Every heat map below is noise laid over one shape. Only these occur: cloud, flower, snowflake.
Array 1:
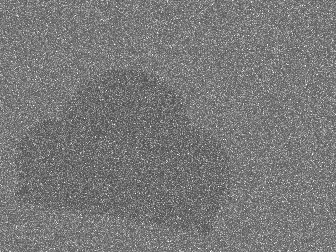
cloud
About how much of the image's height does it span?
two thirds
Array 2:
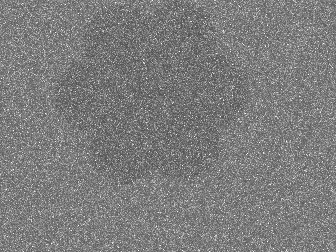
flower
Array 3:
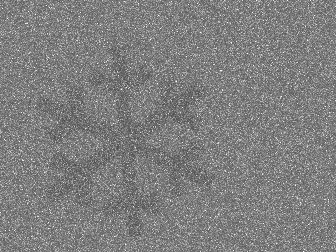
snowflake
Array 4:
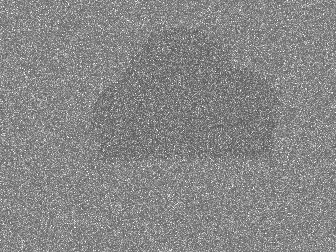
cloud
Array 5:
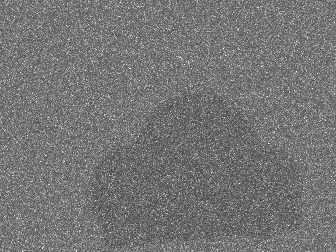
cloud
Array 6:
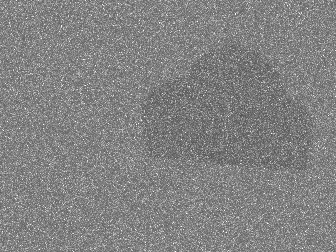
cloud
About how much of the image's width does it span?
half
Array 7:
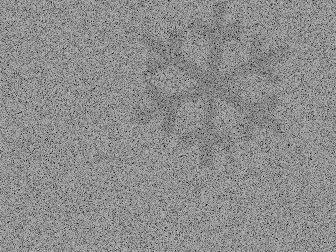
snowflake
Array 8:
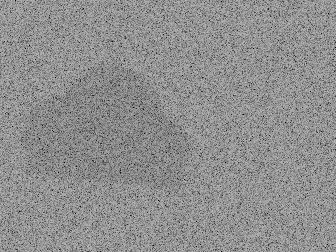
cloud
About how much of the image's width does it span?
half
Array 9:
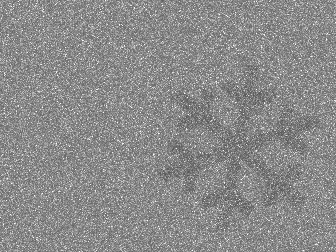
snowflake
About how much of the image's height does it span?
two thirds
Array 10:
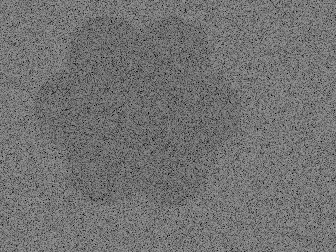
flower
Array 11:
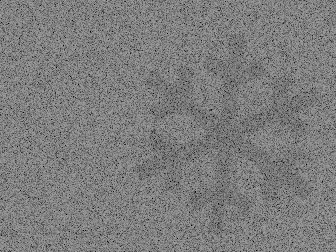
snowflake
